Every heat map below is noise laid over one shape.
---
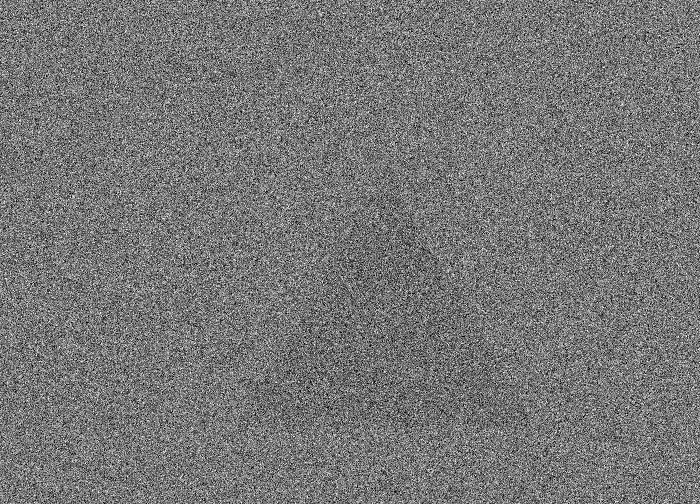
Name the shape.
triangle
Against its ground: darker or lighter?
darker
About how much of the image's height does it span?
half
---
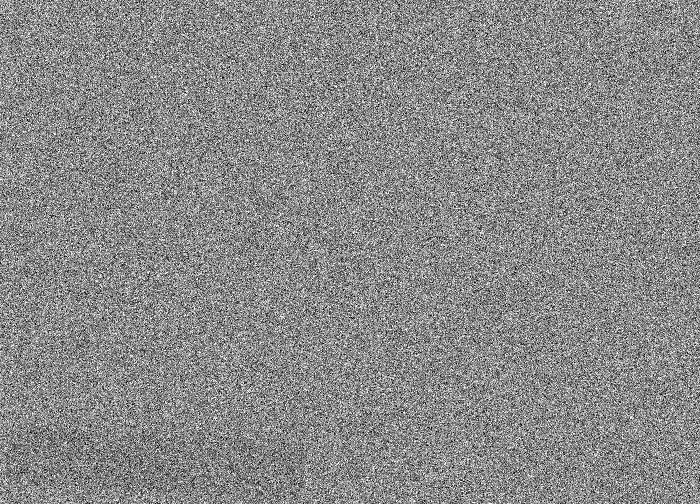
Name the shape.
bar
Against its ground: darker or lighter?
darker
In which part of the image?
bottom left
